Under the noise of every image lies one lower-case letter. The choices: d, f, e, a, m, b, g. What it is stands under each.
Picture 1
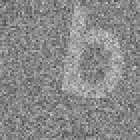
b
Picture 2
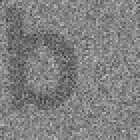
b
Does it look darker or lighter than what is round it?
darker
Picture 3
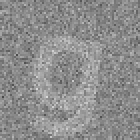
g
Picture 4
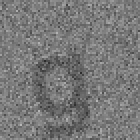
g
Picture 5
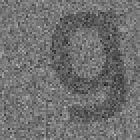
g
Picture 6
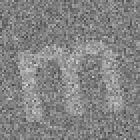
m
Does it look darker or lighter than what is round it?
lighter
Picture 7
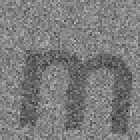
m
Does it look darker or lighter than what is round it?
darker
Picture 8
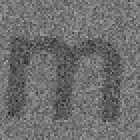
m
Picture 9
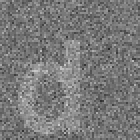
d
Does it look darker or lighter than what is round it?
lighter
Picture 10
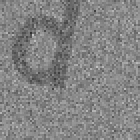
d
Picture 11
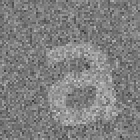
a
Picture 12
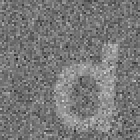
d
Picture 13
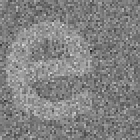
e
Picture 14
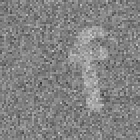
f
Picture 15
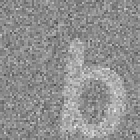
b
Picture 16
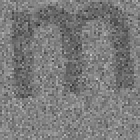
m
